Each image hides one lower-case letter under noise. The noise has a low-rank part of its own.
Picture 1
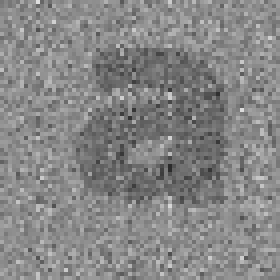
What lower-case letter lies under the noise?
a
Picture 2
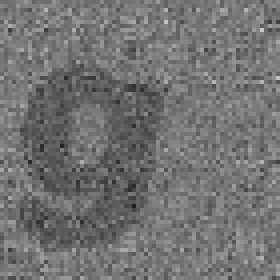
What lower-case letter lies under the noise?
g
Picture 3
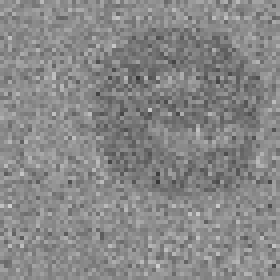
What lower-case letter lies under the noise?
e
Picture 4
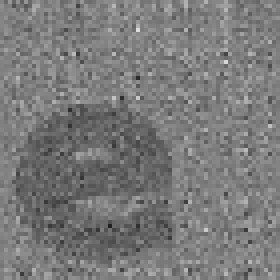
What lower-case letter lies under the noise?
e
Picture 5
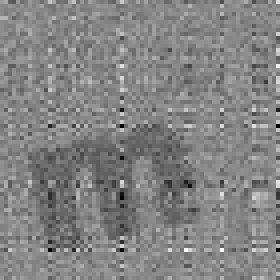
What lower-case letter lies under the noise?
m
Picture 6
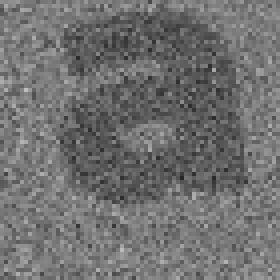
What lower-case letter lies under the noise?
a
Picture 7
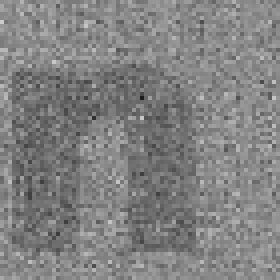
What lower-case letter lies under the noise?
n
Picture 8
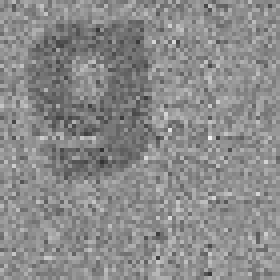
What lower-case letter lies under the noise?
g
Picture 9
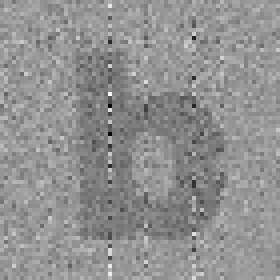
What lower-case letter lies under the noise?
b
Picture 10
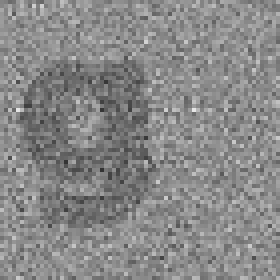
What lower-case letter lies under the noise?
g
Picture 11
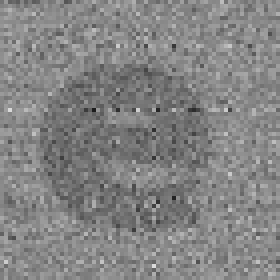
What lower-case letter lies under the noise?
e
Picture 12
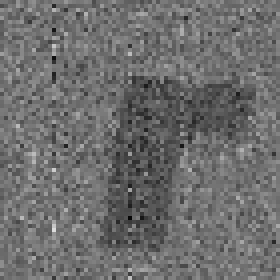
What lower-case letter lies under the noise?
r
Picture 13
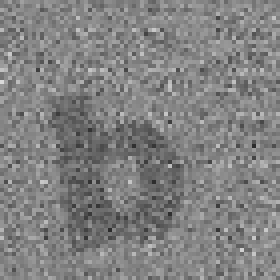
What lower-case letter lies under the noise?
b
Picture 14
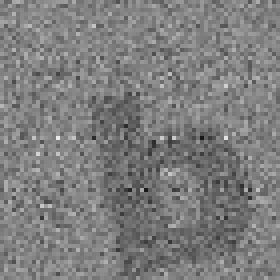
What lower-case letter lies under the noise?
b
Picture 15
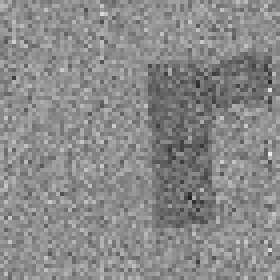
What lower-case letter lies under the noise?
r
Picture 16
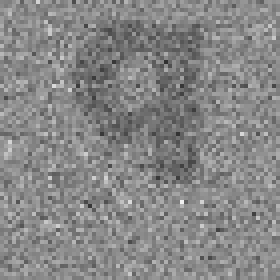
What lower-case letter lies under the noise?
q
